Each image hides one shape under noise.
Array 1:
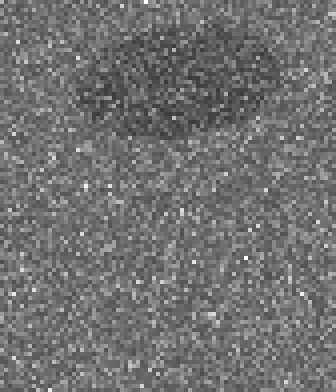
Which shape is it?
ellipse
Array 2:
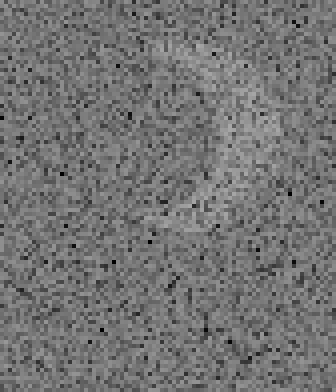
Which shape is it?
crescent
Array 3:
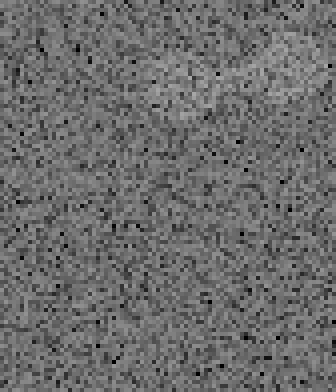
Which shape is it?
dumbbell
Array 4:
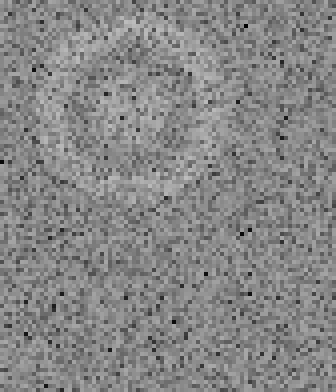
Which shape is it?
bullseye
